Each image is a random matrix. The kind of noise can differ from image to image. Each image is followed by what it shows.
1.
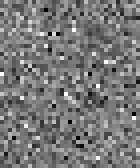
heavy tails
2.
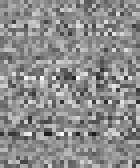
rows of uneven size
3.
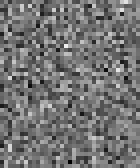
low rank plus noise
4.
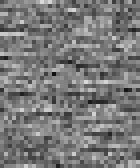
streaked along the rows
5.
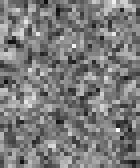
blotchy
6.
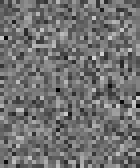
low rank plus noise
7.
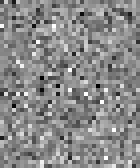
heavy tails
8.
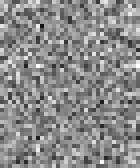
low rank plus noise
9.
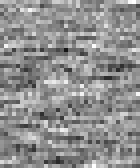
streaked along the rows
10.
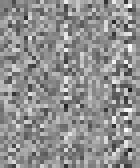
columns of uneven size
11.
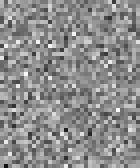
independent entries
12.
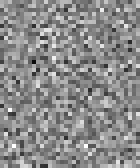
low rank plus noise
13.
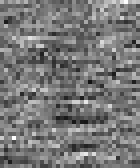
streaked along the rows
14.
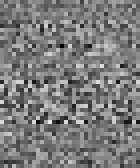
rows of uneven size
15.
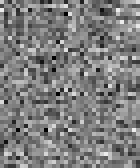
low rank plus noise
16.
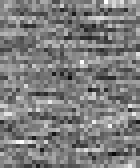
streaked along the rows
